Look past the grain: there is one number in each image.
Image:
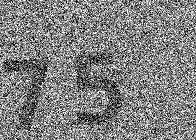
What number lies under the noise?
75
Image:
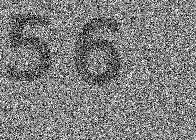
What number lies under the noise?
56
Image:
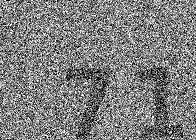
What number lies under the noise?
71
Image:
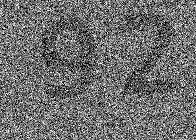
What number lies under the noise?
92
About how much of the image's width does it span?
two thirds
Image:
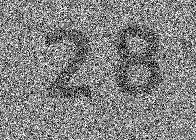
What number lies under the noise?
28
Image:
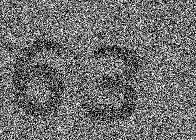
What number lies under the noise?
63
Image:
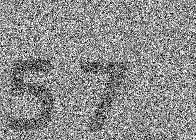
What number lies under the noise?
57
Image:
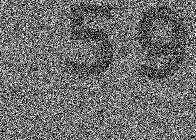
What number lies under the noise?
59
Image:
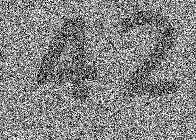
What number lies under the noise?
42
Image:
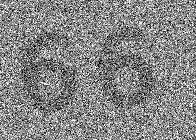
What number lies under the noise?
66
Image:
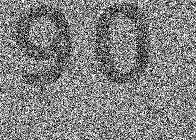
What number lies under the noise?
90
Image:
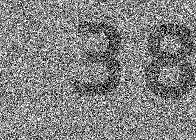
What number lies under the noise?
38
